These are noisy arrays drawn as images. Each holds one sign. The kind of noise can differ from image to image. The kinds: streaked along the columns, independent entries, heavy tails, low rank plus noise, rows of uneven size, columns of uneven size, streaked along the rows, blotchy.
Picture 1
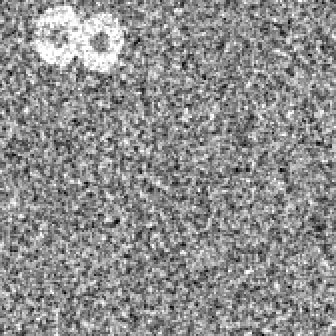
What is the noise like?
blotchy
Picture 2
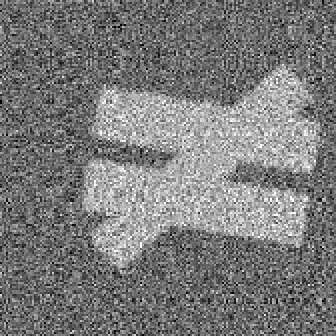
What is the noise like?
low rank plus noise
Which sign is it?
not-equal sign
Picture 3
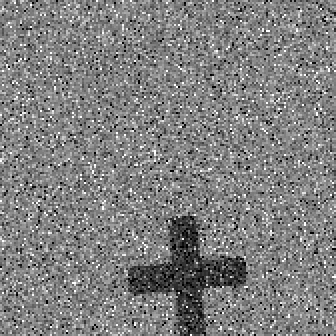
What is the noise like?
heavy tails
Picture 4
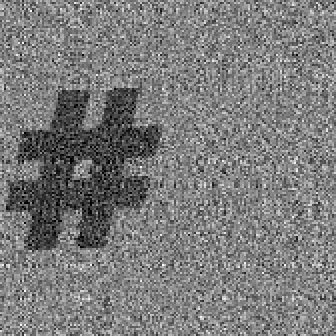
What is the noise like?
low rank plus noise
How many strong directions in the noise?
five to eight
